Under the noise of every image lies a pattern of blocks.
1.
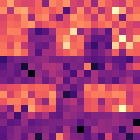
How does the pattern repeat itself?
left and right mirror each other
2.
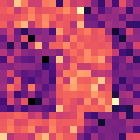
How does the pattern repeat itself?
top and bottom mirror each other
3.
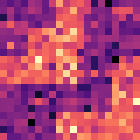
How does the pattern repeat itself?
mirrored about the diagonal from the top left
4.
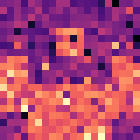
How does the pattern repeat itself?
left and right mirror each other
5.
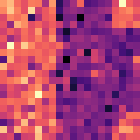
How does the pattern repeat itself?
top and bottom mirror each other
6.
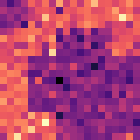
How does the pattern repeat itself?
mirrored about the diagonal from the top left
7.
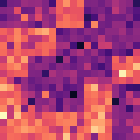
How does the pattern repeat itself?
mirrored about the diagonal from the bottom left
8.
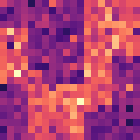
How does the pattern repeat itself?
no symmetry
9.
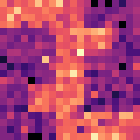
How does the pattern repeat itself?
the same after a half turn
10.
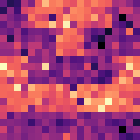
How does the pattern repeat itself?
left and right mirror each other
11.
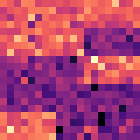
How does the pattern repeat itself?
no symmetry
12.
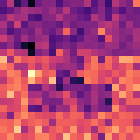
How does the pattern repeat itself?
left and right mirror each other
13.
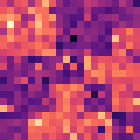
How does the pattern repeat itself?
mirrored about the diagonal from the top left
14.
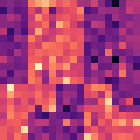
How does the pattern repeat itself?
no symmetry
